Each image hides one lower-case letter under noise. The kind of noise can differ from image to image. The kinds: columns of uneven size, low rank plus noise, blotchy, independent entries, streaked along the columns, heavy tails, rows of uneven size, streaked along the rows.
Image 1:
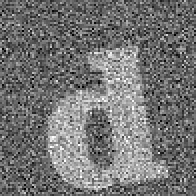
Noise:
low rank plus noise
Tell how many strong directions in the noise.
three or four
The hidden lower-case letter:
d
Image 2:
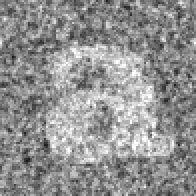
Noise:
blotchy
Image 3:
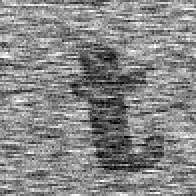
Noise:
streaked along the rows
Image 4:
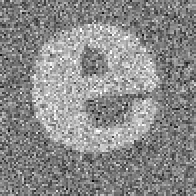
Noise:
independent entries
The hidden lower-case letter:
e
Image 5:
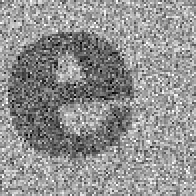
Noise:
independent entries
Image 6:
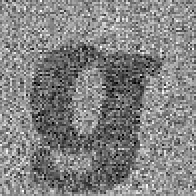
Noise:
low rank plus noise
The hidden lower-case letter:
g
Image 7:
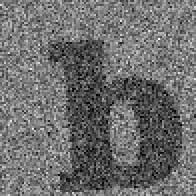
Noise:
independent entries
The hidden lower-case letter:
b
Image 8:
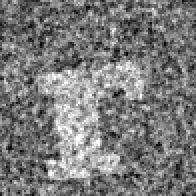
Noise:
blotchy
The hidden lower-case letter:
r
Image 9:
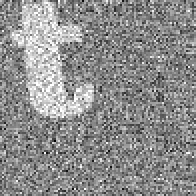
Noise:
low rank plus noise
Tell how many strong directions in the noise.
five to eight
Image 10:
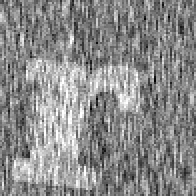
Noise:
streaked along the columns
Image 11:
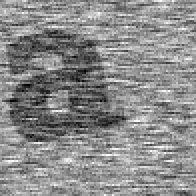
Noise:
streaked along the rows
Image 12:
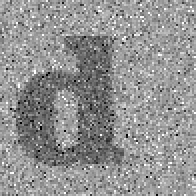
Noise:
heavy tails
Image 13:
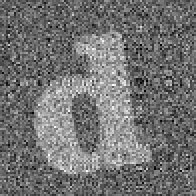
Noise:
low rank plus noise
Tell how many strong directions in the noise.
two
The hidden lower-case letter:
d
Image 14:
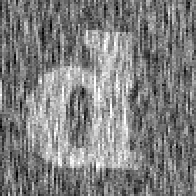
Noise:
streaked along the columns
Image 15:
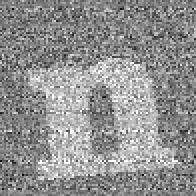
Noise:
rows of uneven size
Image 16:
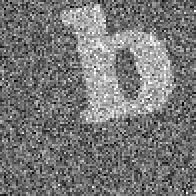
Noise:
independent entries
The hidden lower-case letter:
b
